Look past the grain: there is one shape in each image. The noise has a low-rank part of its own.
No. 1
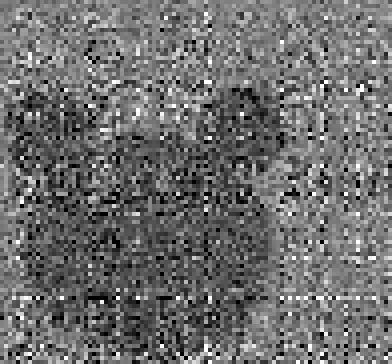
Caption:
dark bear's head
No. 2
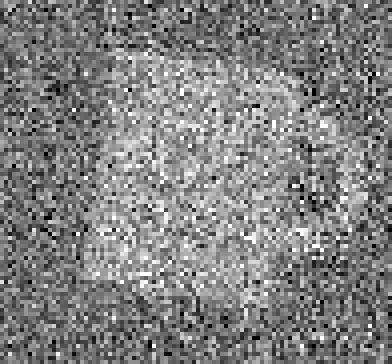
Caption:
light cup
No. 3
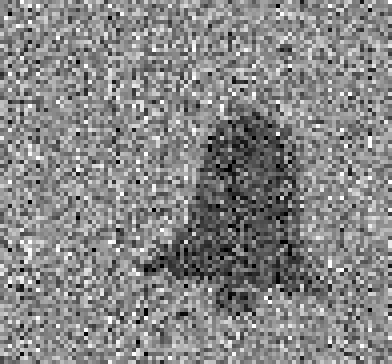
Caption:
dark bell
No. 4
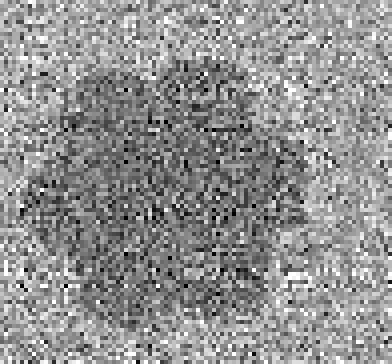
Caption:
dark flower
